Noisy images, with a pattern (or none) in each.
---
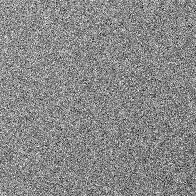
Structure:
a smooth slope
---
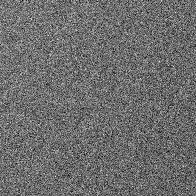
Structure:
a smooth slope
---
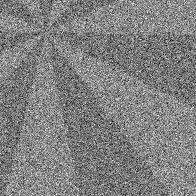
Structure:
spokes from one point
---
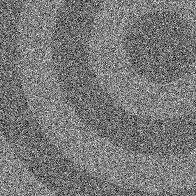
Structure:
rings round one point
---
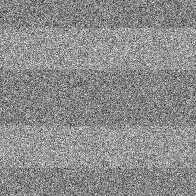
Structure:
horizontal stripes
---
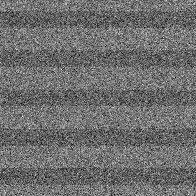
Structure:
horizontal stripes
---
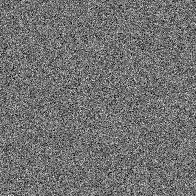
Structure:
only noise
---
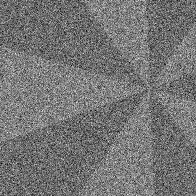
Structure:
spokes from one point
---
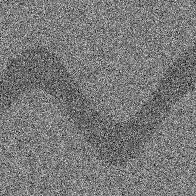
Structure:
a wavy band
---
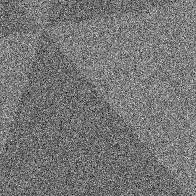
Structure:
spokes from one point
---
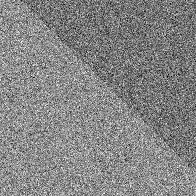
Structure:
a sharp edge
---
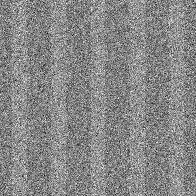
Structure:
vertical stripes
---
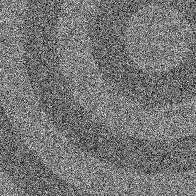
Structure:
rings round one point
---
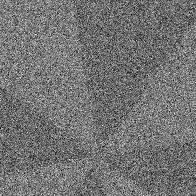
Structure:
spokes from one point
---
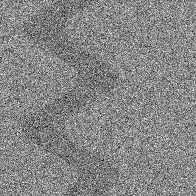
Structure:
a wavy band
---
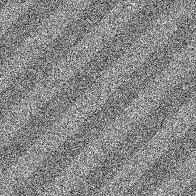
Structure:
diagonal stripes
